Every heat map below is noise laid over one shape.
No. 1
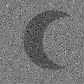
crescent
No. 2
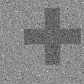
cross
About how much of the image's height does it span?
two thirds
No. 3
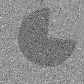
disc with a wedge cut out
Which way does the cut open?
up and right
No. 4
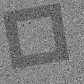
square frame
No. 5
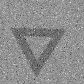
triangle frame
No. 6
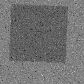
square
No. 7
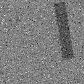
bar
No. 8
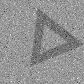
triangle frame
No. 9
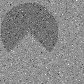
disc with a wedge cut out
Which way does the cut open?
down
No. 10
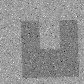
square with a notch
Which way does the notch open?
up
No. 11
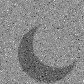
crescent
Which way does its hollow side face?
up and right
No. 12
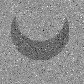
crescent
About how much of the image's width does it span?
two thirds
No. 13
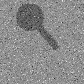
lollipop
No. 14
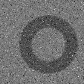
ring
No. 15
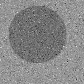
disc
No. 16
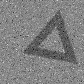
triangle frame
